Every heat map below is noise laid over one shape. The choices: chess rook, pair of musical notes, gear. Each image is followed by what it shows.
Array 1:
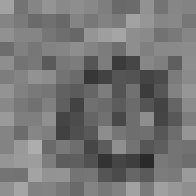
dark gear
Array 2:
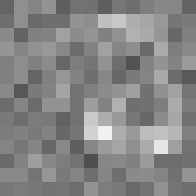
light pair of musical notes
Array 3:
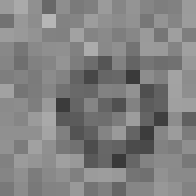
dark gear
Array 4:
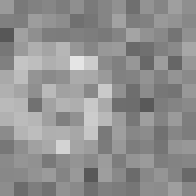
light gear
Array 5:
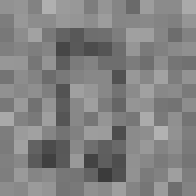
dark pair of musical notes
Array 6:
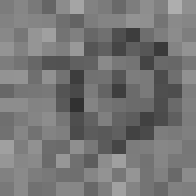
dark gear
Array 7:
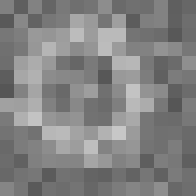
light gear
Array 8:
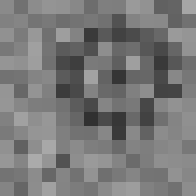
dark gear
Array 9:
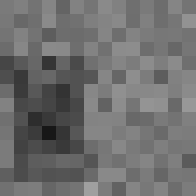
dark chess rook
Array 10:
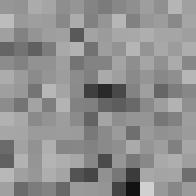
dark pair of musical notes
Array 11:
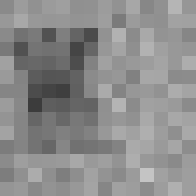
dark chess rook
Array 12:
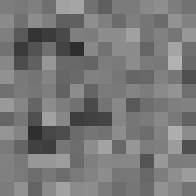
dark pair of musical notes
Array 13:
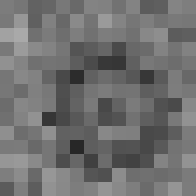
dark gear
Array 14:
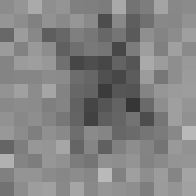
dark chess rook
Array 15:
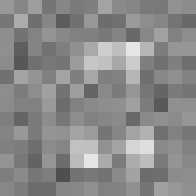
light pair of musical notes
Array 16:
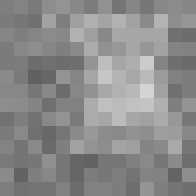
light chess rook
